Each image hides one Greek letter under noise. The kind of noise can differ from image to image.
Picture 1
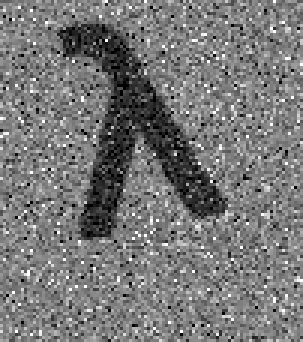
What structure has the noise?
heavy tails
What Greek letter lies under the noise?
lambda
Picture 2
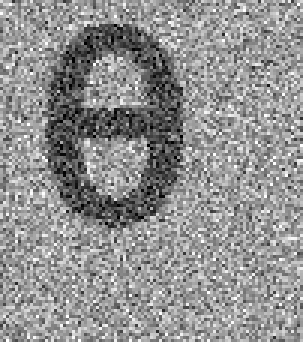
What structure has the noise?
independent entries
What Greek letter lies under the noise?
theta
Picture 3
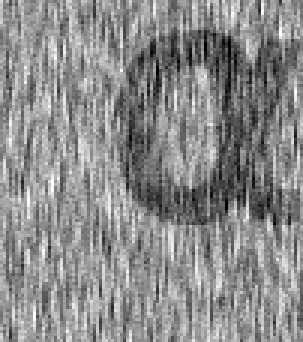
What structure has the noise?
streaked along the columns
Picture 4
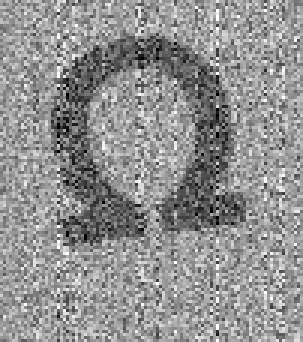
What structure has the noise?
columns of uneven size
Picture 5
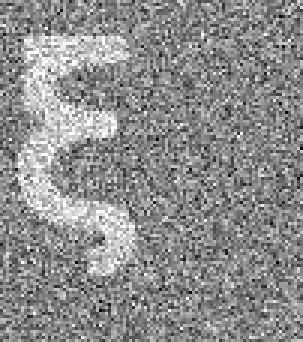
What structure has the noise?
independent entries
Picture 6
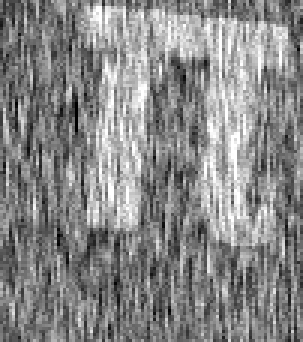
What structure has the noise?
streaked along the columns
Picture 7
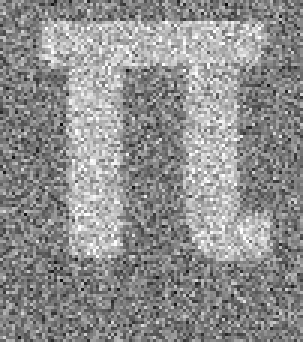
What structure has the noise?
independent entries
